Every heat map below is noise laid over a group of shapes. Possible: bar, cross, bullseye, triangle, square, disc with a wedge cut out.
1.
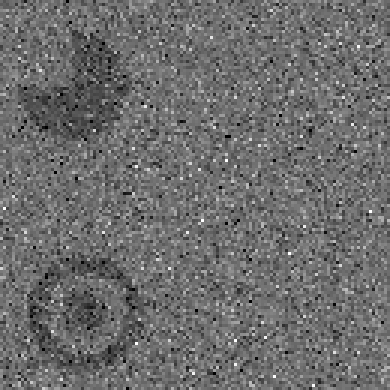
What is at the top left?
disc with a wedge cut out
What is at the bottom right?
nothing
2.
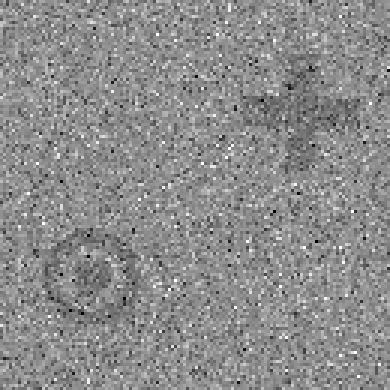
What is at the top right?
cross
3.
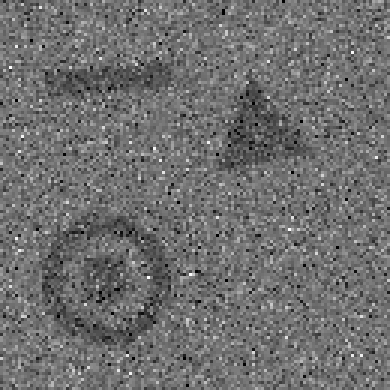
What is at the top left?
bar
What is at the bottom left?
bullseye
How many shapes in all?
3
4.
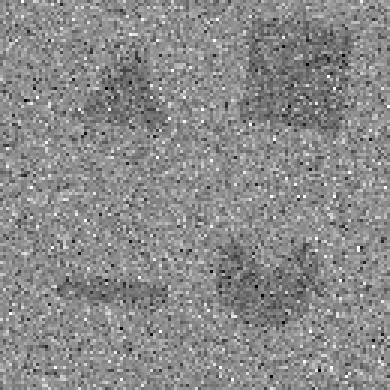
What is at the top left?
triangle
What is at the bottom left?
bar
